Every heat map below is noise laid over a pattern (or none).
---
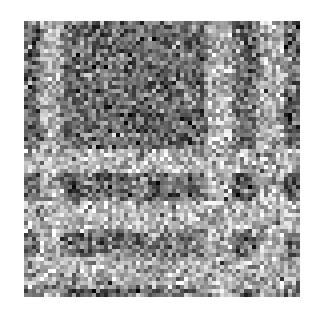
bands of rows crossing bands of columns
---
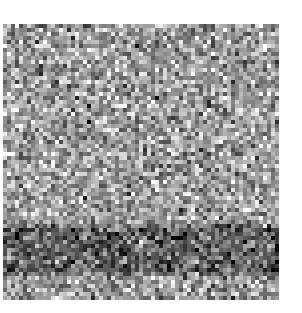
one band of rows
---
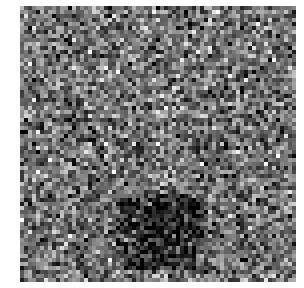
one block
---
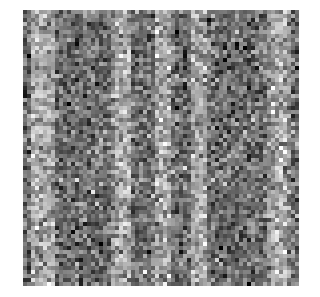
bands of columns
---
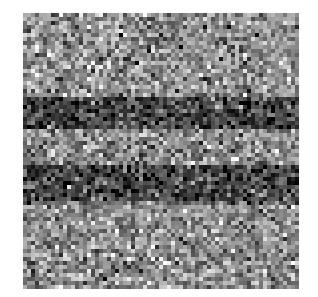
bands of rows
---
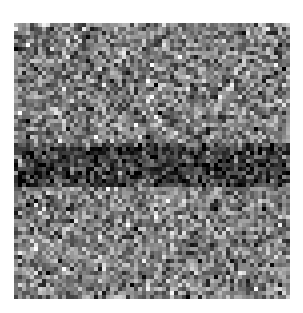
one band of rows
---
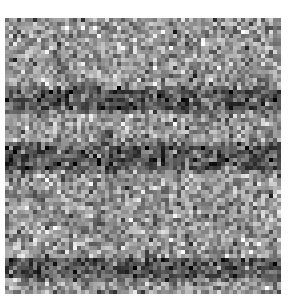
bands of rows
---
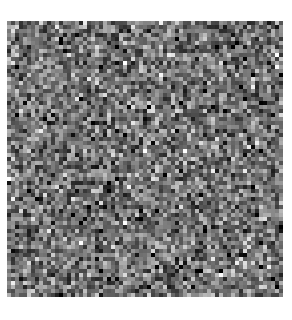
only noise
